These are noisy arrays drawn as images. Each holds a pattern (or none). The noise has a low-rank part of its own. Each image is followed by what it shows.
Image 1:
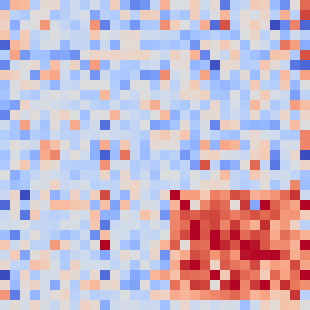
one block
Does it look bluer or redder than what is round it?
redder
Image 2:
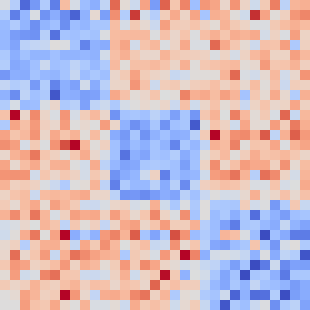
blocks along the diagonal
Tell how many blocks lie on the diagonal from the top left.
3
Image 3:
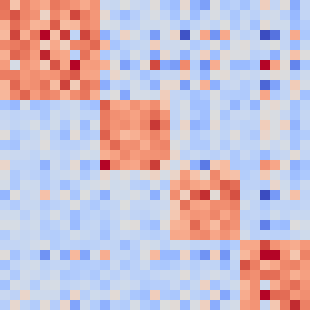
blocks along the diagonal
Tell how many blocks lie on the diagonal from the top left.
4
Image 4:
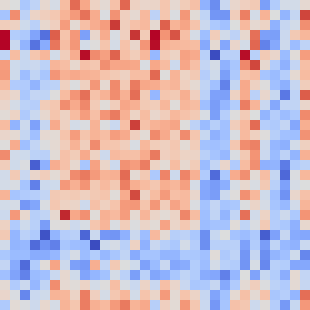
bands of rows crossing bands of columns
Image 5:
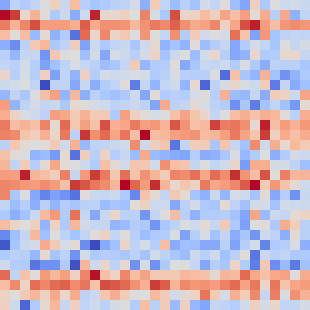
bands of rows
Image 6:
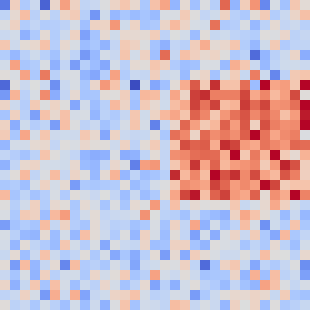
one block
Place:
middle right
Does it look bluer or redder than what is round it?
redder
